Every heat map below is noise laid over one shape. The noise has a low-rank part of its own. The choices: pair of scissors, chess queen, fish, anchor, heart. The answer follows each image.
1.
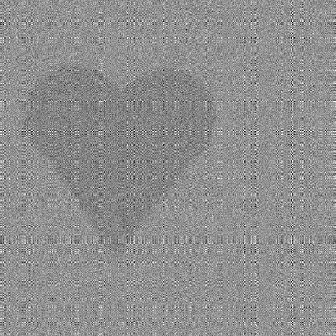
dark heart
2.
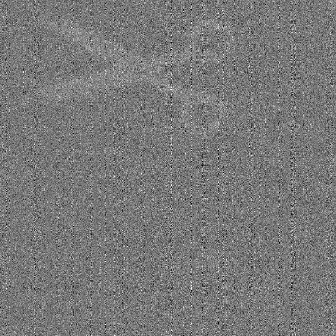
light pair of scissors
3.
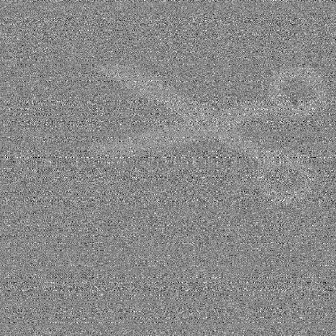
light pair of scissors
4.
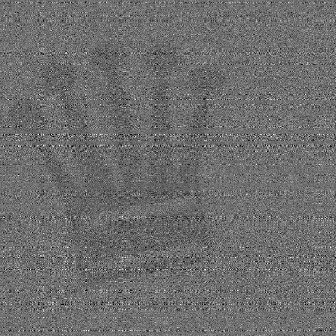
dark chess queen
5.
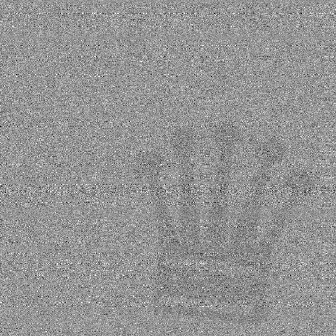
dark chess queen
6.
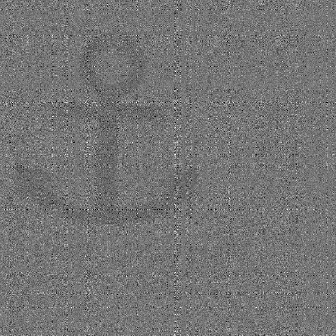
dark anchor
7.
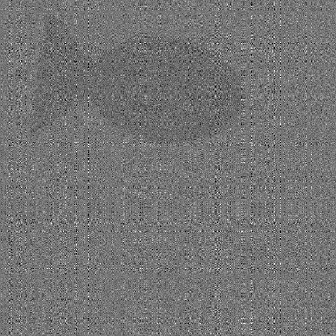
dark fish
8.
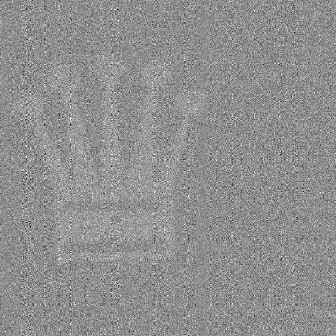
light chess queen
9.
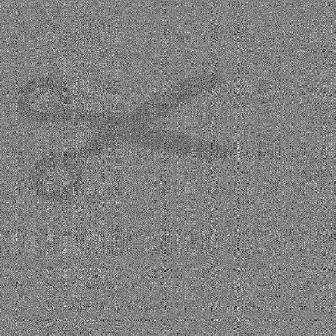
dark pair of scissors
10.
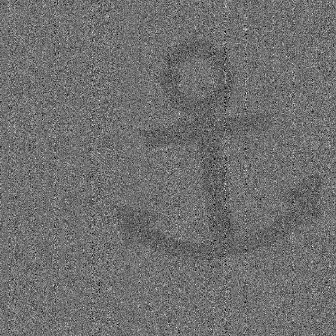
dark anchor
